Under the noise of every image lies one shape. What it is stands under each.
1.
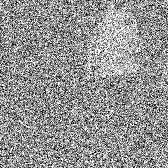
chess knight
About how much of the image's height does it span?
half
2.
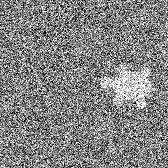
turtle
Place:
middle right
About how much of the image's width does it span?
a third
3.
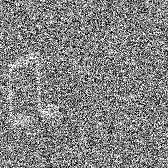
pair of musical notes
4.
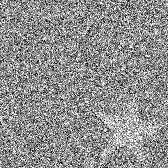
star
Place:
bottom right
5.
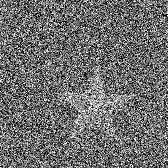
star
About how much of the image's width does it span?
half
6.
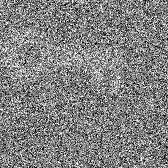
key
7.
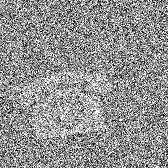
telephone
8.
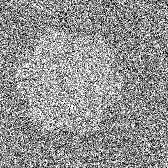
flower
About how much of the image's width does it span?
two thirds
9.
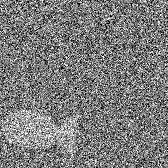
fish
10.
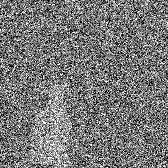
bottle
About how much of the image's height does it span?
half
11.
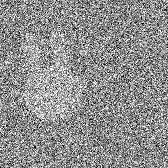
rabbit's head
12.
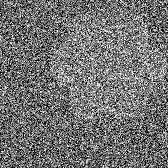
flower
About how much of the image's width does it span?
two thirds
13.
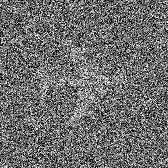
airplane
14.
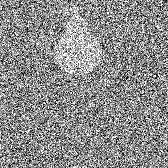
pear
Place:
top middle
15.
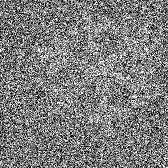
snowflake
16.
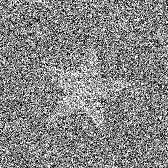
star
